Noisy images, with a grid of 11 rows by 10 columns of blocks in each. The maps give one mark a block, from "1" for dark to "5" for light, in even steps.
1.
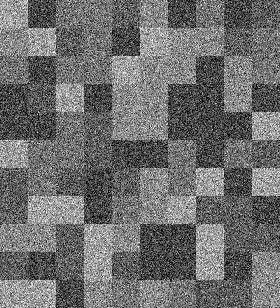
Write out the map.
5133241312
4523154423
3133544143
1251441141
1132441115
5332113132
2321243515
2551345221
4425411522
2125211514
5514343224
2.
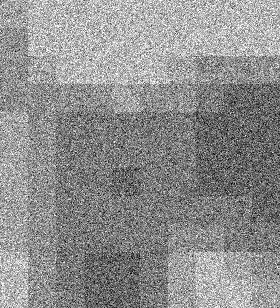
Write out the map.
4555555555
3555555555
3455554333
3333433211
4322222111
4322222111
4322122111
4322222221
4322223322
5321124543
5321124554
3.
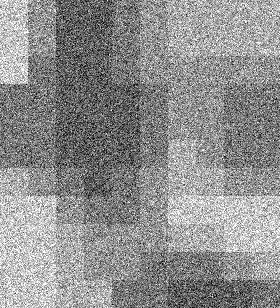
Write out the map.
5311234444
5311234444
5211233333
2211123322
2211123322
2211124322
4321234433
5532235555
5543334455
5543322234
5544221112
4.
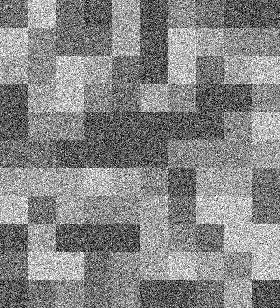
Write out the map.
2521413211
5322415433
4354215245
1453243113
1331111135
2211113334
4445431442
5243342552
1411143255
2552345435
1232311241
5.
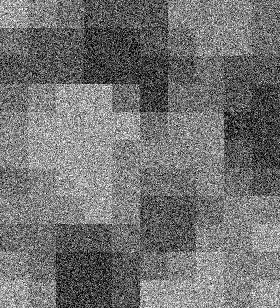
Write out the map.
5432224443
3221123443
2221112322
3455313321
4555534411
4555444421
3455433432
4445422344
3322322445
4311234544
5411255545
